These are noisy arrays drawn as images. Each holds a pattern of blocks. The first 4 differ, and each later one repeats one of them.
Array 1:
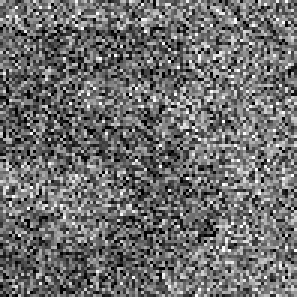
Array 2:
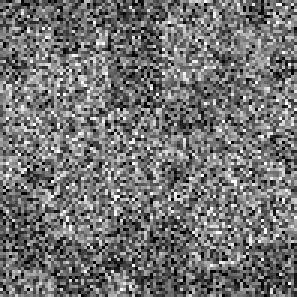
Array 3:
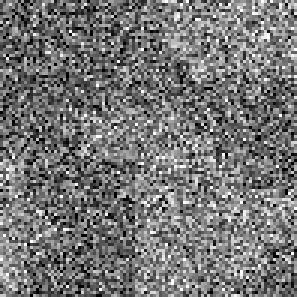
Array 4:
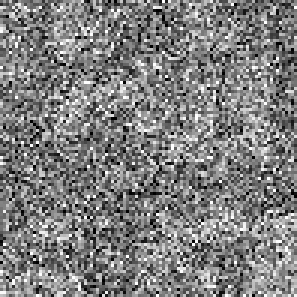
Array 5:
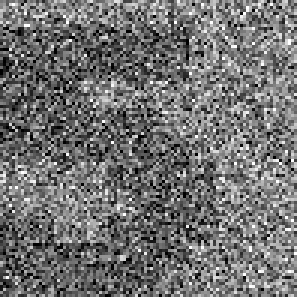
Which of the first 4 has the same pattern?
1
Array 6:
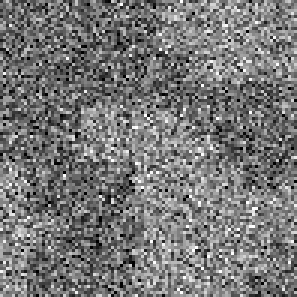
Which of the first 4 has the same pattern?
3
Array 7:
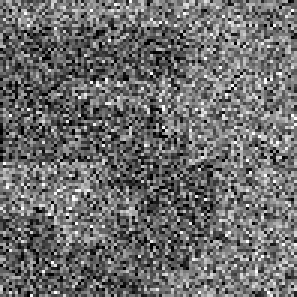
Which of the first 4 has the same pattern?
1
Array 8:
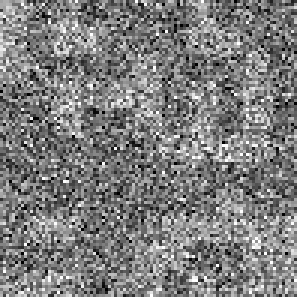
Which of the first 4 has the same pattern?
4
